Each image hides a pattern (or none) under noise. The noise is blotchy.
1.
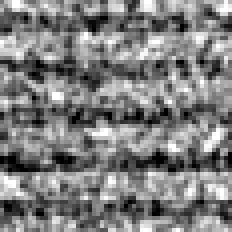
horizontal stripes
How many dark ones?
5
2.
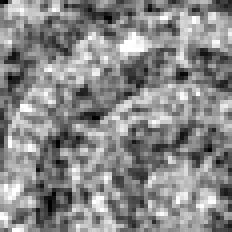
rings round one point
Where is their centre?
bottom right
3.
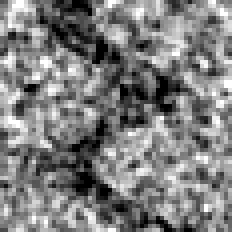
a wavy band
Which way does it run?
top to bottom
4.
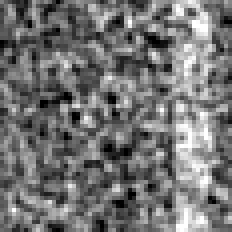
one vertical stripe
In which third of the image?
right
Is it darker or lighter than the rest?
lighter
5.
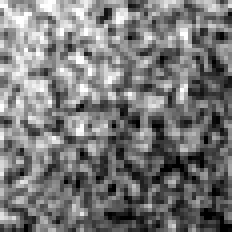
a smooth slope
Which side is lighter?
top left
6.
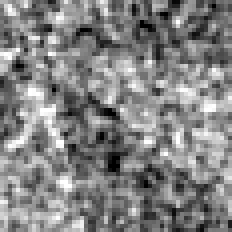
spokes from one point
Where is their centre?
top left
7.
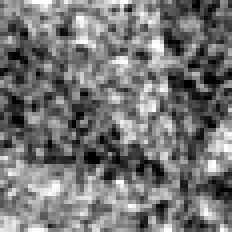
spokes from one point
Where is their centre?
bottom right
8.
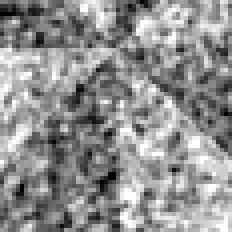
spokes from one point
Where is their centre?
top middle
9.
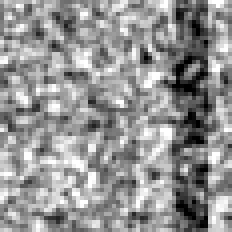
one vertical stripe
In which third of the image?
right
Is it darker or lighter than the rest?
darker
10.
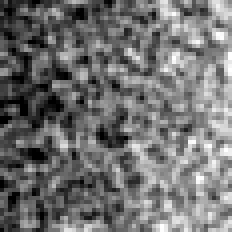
a smooth slope
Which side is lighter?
right
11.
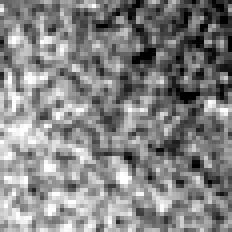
a smooth slope
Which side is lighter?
bottom left
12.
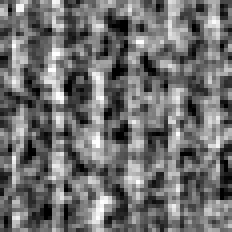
vertical stripes
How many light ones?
6
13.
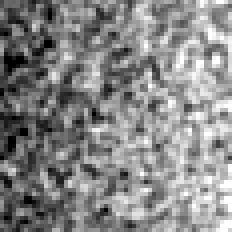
a smooth slope
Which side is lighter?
right
